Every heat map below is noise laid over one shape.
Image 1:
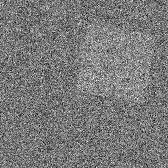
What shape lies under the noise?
square
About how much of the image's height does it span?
half
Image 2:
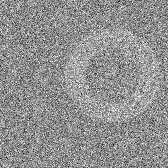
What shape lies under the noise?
ring
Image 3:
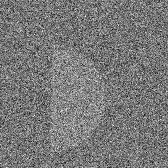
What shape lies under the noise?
half disc
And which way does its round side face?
right
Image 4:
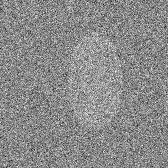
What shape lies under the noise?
ellipse
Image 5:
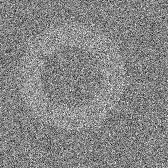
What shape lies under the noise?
ring
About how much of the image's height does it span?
two thirds
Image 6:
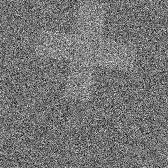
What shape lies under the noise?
cross
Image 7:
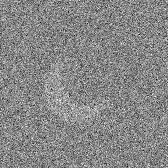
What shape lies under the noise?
crescent
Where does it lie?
centre
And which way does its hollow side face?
up and right
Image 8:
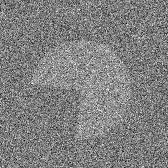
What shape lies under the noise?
disc with a wedge cut out
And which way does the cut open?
down and left
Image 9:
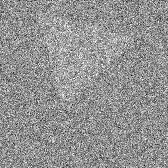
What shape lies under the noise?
triangle
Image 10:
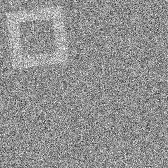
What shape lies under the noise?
square frame
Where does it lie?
top left
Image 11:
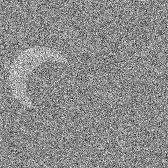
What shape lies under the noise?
crescent
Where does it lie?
middle left
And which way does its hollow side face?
down and right
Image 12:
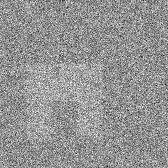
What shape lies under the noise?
square with a notch
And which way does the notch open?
down
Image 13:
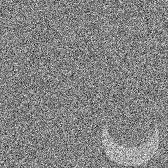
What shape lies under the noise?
crescent
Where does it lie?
bottom right
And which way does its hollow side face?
up
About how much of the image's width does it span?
a third
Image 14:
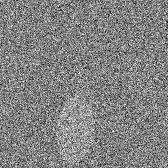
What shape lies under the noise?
ellipse
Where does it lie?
bottom middle
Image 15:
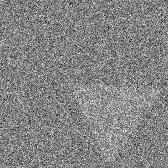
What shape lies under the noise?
triangle
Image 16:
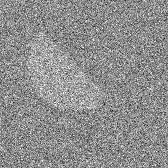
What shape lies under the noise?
half disc
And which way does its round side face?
down and left
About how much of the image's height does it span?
half
